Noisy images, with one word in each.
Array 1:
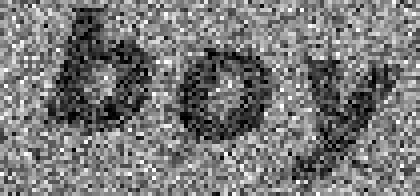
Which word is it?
boy
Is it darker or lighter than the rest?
darker
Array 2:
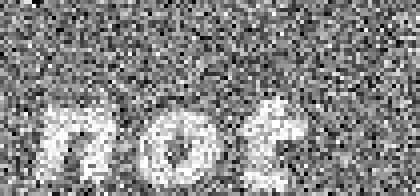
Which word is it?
not
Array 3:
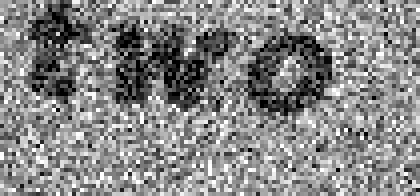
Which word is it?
two
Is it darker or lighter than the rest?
darker
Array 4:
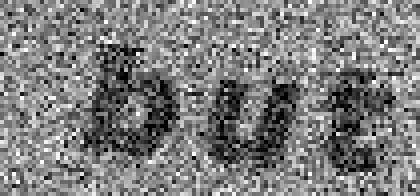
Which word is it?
but
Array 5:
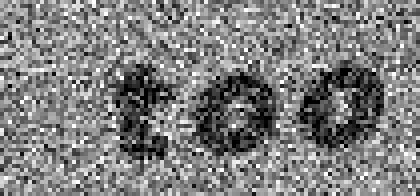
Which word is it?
too
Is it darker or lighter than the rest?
darker
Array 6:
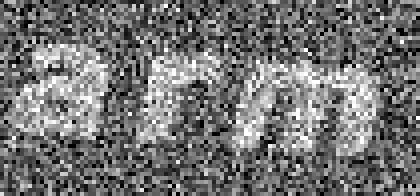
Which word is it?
arm
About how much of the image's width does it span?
nearly all
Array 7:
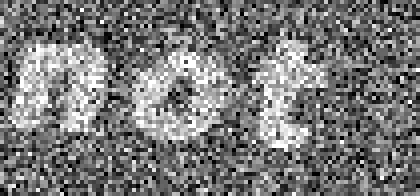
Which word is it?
not
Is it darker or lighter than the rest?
lighter
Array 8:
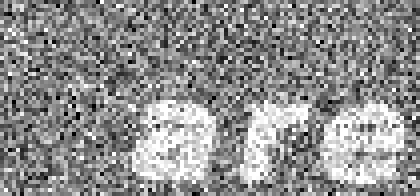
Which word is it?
are
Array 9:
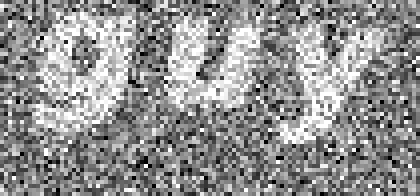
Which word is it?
guy
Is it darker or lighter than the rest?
lighter
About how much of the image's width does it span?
nearly all
